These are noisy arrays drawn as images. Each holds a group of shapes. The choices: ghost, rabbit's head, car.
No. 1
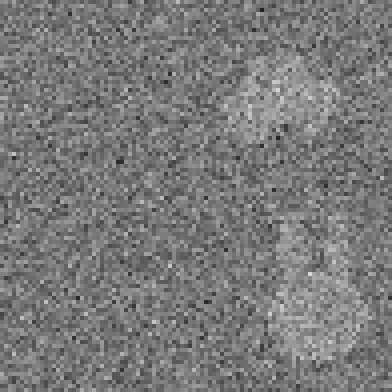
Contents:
top right: car; bottom right: rabbit's head
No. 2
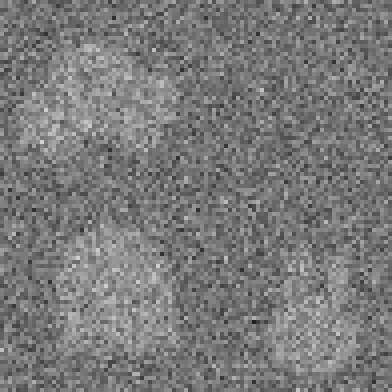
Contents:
top left: car; bottom left: ghost; bottom right: rabbit's head
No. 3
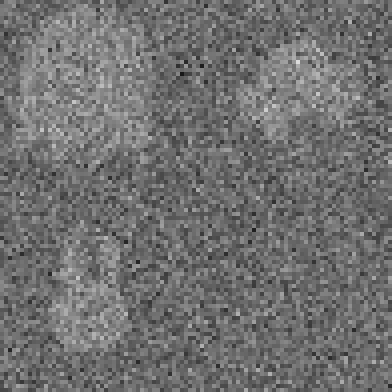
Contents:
top left: ghost; top right: car; bottom left: rabbit's head
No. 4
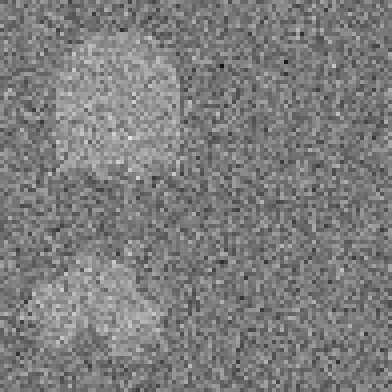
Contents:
top left: ghost; bottom left: car
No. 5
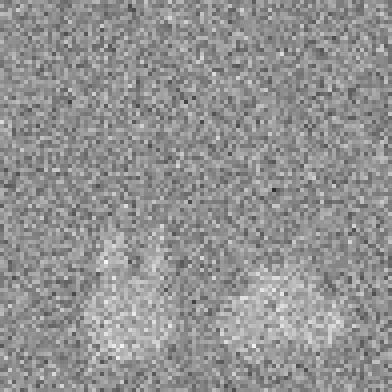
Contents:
bottom left: rabbit's head; bottom right: car
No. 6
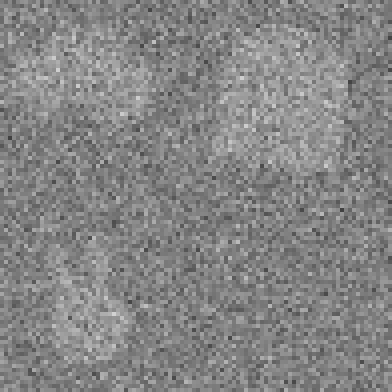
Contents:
top left: car; top right: ghost; bottom left: rabbit's head
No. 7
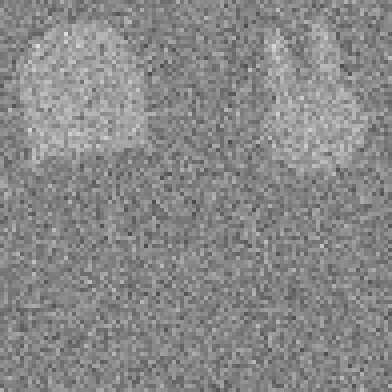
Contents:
top left: ghost; top right: rabbit's head
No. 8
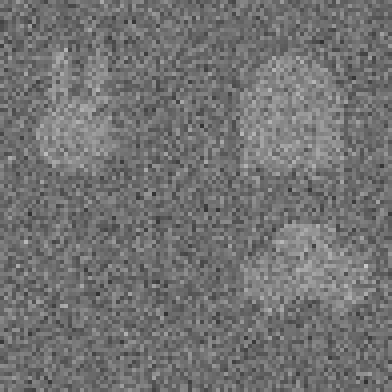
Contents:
top left: rabbit's head; top right: ghost; bottom right: car
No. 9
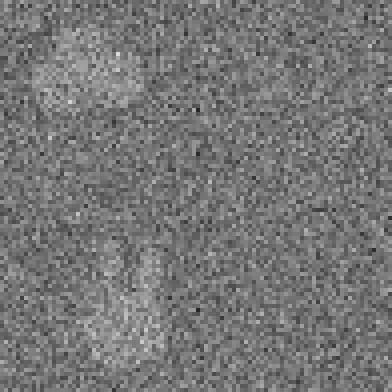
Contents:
top left: car; bottom left: rabbit's head
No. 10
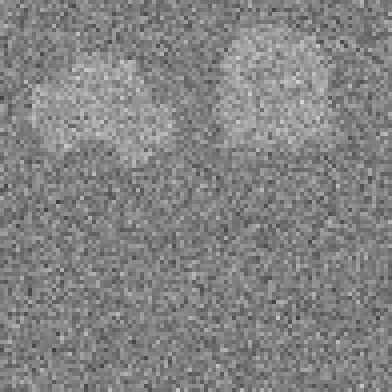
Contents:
top left: car; top right: ghost
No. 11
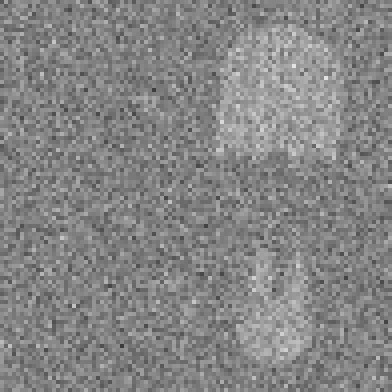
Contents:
top right: ghost; bottom right: rabbit's head
